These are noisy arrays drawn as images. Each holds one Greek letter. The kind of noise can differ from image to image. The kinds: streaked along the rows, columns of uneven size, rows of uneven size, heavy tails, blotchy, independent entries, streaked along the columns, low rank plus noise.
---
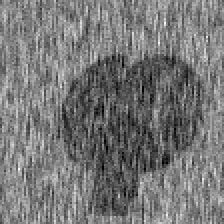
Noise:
streaked along the columns
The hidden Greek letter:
phi
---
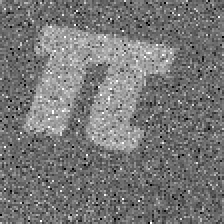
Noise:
heavy tails
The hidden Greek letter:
pi
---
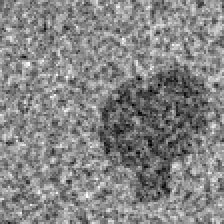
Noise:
blotchy
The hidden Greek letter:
phi
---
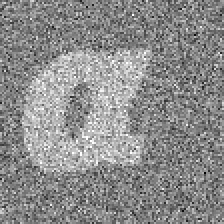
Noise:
independent entries
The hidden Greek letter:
alpha
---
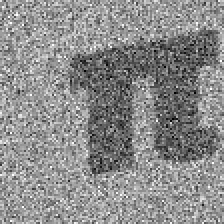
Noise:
independent entries
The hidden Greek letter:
pi
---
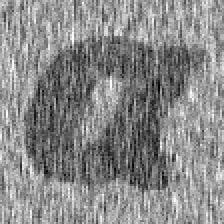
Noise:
streaked along the columns
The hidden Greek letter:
alpha
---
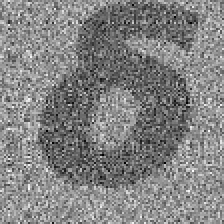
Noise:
low rank plus noise
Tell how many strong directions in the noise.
three or four
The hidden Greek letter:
delta
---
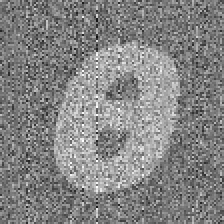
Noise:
columns of uneven size
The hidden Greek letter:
theta
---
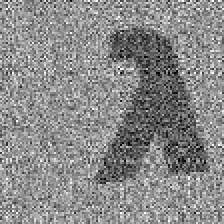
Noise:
low rank plus noise
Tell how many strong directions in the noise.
one
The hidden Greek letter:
lambda
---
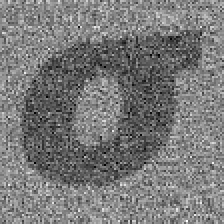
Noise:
low rank plus noise
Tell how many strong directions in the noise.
three or four
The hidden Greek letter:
sigma
